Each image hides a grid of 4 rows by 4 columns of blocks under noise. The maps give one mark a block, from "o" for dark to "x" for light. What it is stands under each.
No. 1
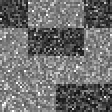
o x x o
x o o x
x x x x
x x o o
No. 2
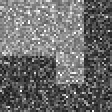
x x x o
x x x o
o o x o
o o o o
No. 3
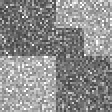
o o x x
o o o x
x x o o
x x o o
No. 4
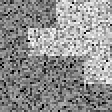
o o x x
o x x x
o o o x
o o o o
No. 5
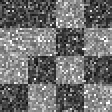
o o x o
x x o x
x o x o
o x o x
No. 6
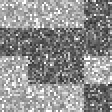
x x x o
o o o o
x o o x
x x x o
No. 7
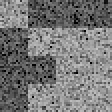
x o o o
o x x x
o o x x
o x x x
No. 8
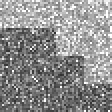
x x x x
o o x x
o o o x
o o o o
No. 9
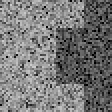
x x x o
x x o o
x x o o
x x x o
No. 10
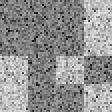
o o o x
o o o x
x o x o
x o o x
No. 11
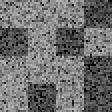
x x x o
o x o x
x x x o
x o x o
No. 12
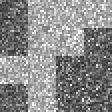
o x x x
o x x o
x x o o
o x o o
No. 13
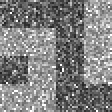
o o o x
x x o x
o x o x
x x o o
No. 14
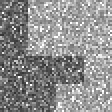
o x x x
o x x x
o o o x
o o x x
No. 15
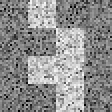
o x o o
o o x o
o x x o
o o x o
